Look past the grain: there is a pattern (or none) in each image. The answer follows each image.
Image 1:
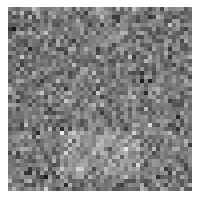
one block
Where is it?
bottom middle
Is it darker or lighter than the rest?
lighter
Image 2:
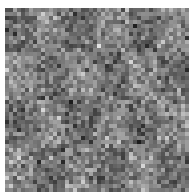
a checkerboard
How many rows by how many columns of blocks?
4 by 6
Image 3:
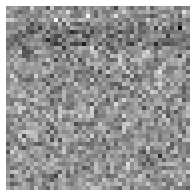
one band of rows
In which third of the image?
top
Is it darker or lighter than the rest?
darker
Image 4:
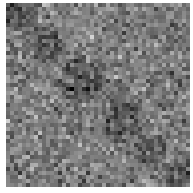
blocks along the diagonal
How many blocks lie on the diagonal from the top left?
6
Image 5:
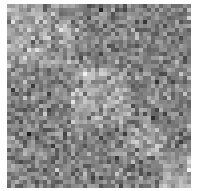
blocks along the diagonal
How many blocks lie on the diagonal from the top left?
4
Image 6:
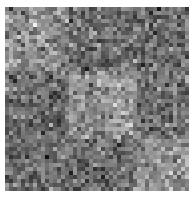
blocks along the diagonal
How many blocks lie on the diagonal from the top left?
3
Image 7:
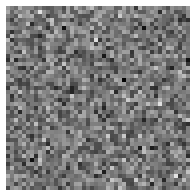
only noise
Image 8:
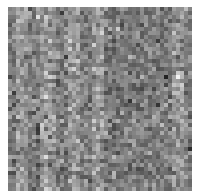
bands of columns
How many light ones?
5
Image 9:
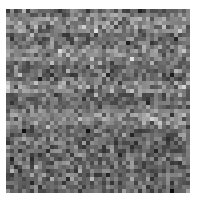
bands of rows
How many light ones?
4
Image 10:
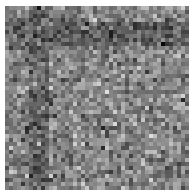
bands of rows crossing bands of columns
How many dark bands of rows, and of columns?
1 and 1
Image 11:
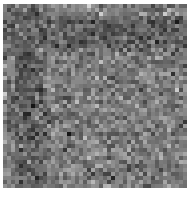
bands of rows crossing bands of columns
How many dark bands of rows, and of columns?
1 and 1
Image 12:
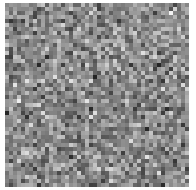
only noise
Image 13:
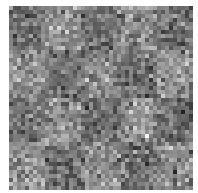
a checkerboard
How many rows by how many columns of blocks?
4 by 5
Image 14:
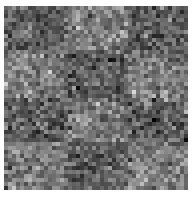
a checkerboard
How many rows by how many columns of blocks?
4 by 3
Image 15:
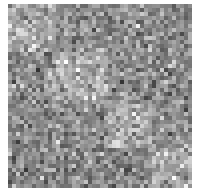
blocks along the diagonal
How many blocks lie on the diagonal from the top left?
4
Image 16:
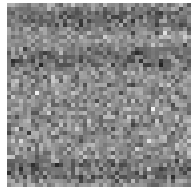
bands of rows
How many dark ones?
3
